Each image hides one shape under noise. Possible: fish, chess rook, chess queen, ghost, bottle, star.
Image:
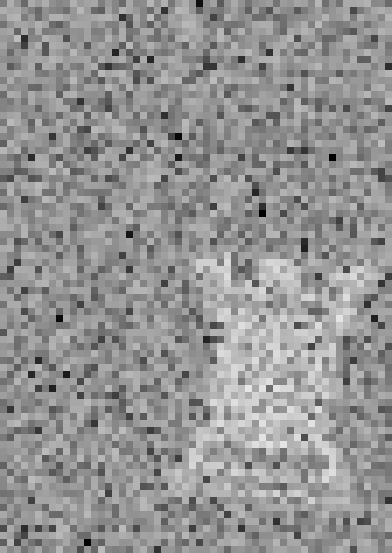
chess rook
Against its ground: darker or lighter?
lighter
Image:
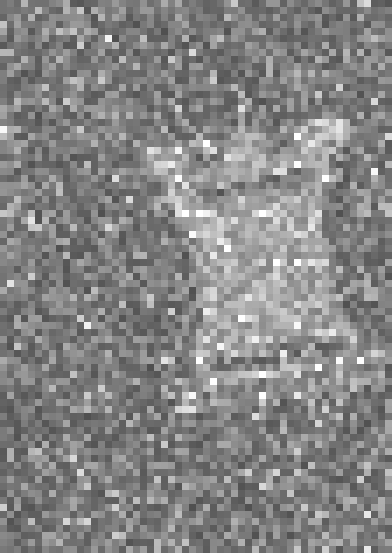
chess rook
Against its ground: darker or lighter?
lighter
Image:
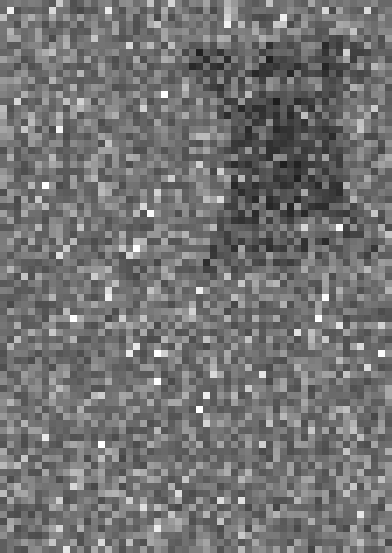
chess rook
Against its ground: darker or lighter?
darker
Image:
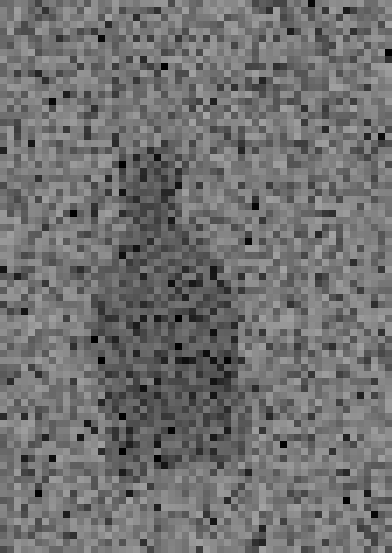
bottle
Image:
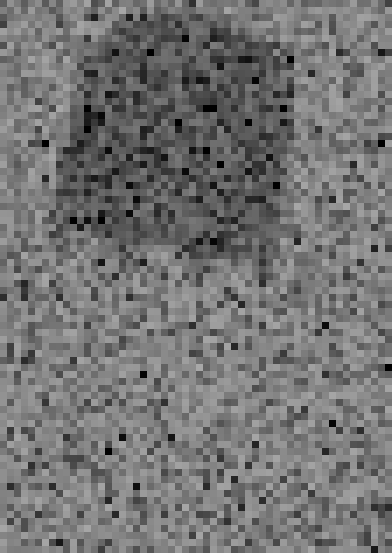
ghost
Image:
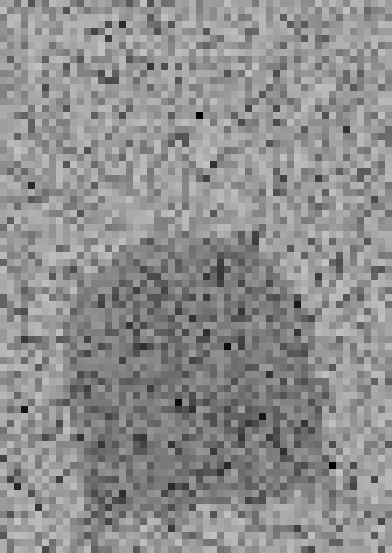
ghost
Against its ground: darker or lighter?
darker
